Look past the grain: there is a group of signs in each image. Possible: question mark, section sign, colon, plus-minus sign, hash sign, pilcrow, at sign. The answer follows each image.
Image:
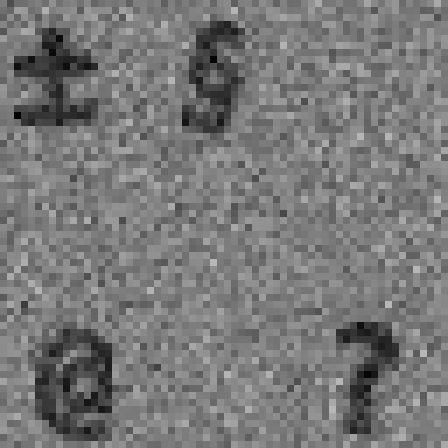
top left: plus-minus sign; top middle: section sign; bottom left: at sign; bottom right: question mark
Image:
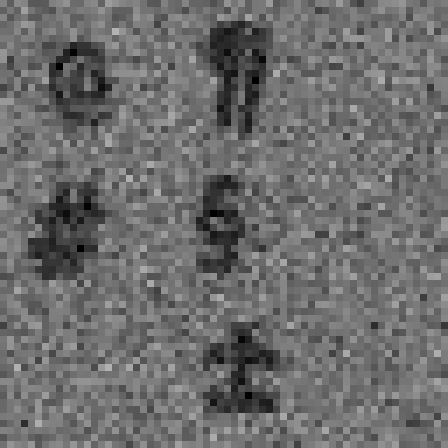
top left: at sign; top middle: pilcrow; middle left: hash sign; centre: section sign; bottom middle: plus-minus sign
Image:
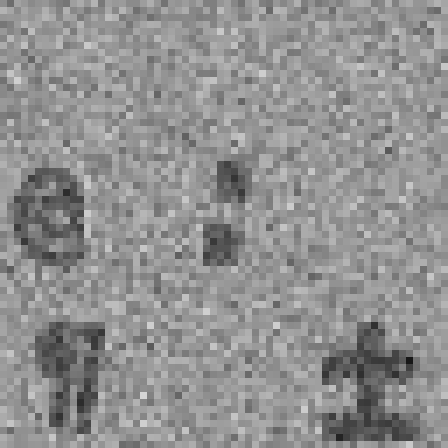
middle left: at sign; centre: colon; bottom left: pilcrow; bottom right: plus-minus sign
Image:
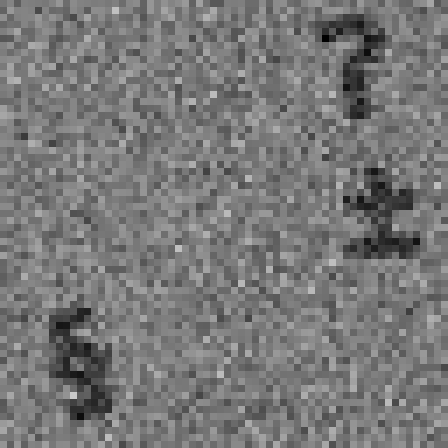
top right: question mark; middle right: plus-minus sign; bottom left: section sign
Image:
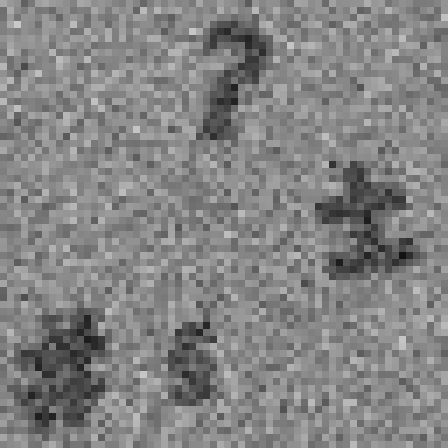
top middle: question mark; middle right: plus-minus sign; bottom left: hash sign; bottom middle: section sign
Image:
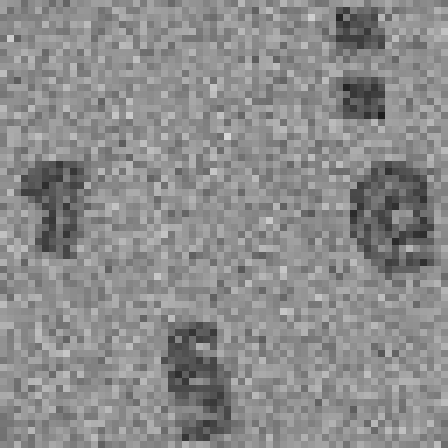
top right: colon; middle left: pilcrow; middle right: at sign; bottom middle: section sign
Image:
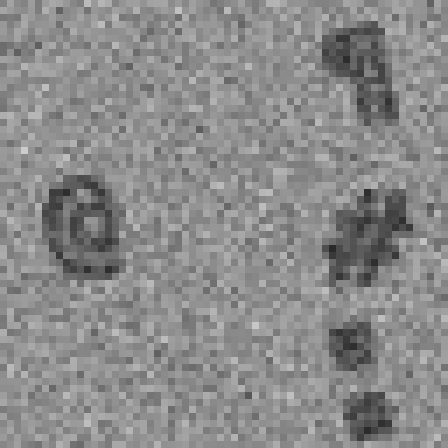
top right: pilcrow; middle left: at sign; middle right: hash sign; bottom right: colon
